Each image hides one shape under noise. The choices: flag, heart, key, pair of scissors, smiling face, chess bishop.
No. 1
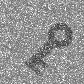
key
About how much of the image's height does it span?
two thirds
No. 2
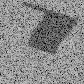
flag
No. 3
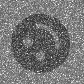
smiling face
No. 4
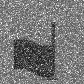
flag
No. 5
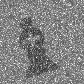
chess bishop
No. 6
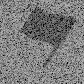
flag
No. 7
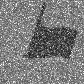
flag
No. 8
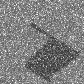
flag
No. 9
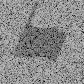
flag
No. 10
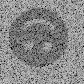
smiling face
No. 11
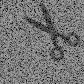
pair of scissors
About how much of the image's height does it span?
two thirds
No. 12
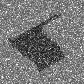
flag
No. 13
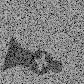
chess bishop
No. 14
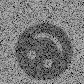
smiling face
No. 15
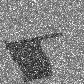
flag
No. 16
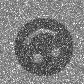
smiling face
